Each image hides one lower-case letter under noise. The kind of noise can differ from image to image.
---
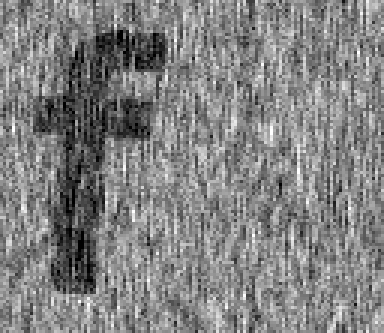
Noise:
streaked along the columns
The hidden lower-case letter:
f
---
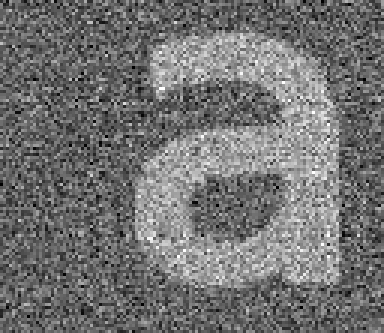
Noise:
low rank plus noise
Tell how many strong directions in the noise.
two
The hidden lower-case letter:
a
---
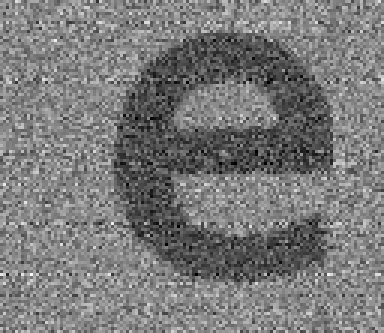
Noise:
rows of uneven size
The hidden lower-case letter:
e
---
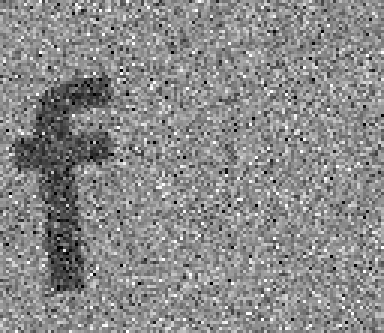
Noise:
heavy tails
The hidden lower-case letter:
f
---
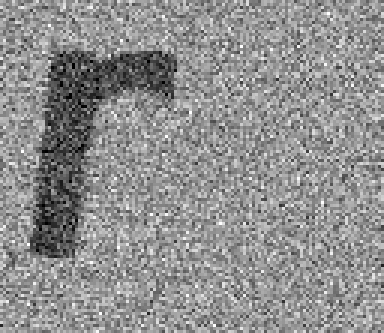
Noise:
low rank plus noise
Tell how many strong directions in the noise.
two
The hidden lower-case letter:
r
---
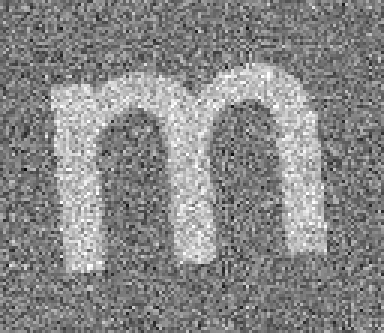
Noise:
low rank plus noise
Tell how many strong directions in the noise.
five to eight
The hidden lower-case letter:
m
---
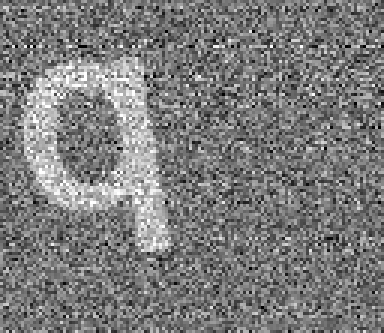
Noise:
rows of uneven size
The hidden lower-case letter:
q
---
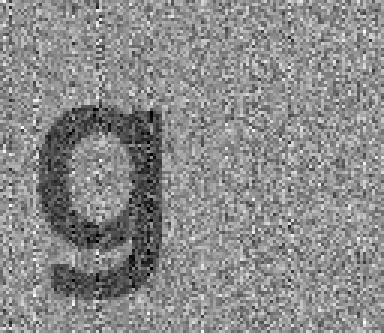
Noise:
columns of uneven size
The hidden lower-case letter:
g
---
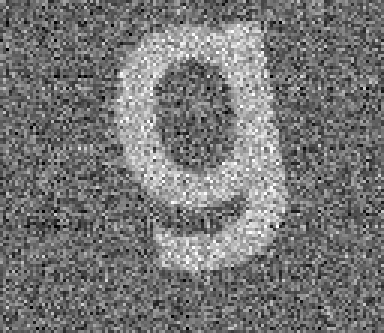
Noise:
low rank plus noise
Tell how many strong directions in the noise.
two
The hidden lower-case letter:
g
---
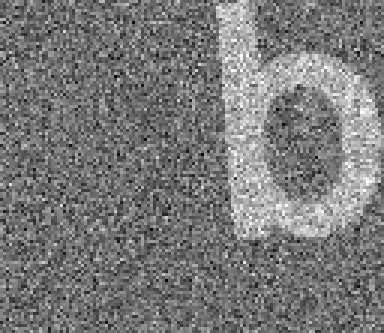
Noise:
low rank plus noise
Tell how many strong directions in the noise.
two
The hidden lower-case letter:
b
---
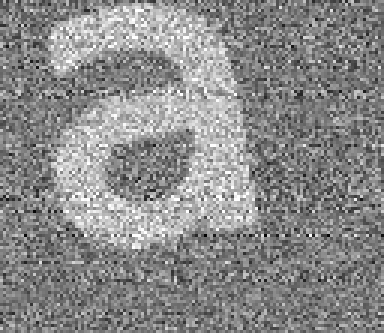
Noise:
rows of uneven size
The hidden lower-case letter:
a
